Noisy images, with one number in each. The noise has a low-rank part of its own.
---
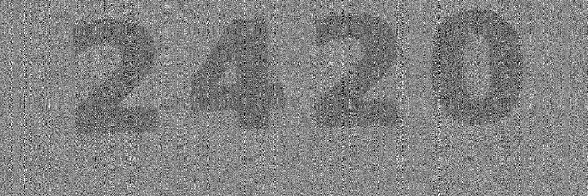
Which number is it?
2420
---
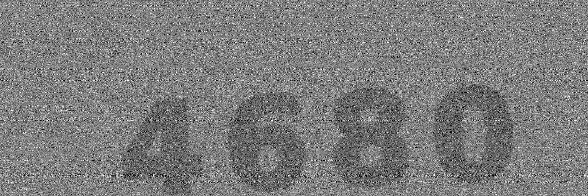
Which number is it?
4680
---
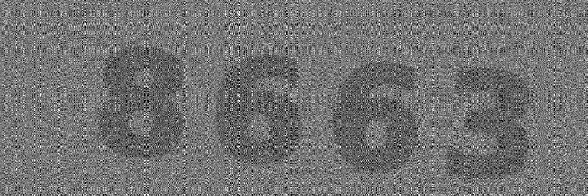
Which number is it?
8663
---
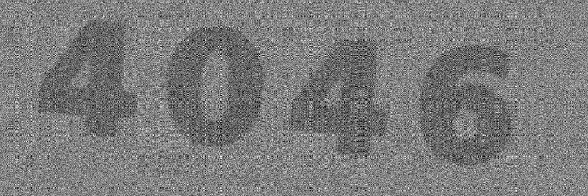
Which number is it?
4046
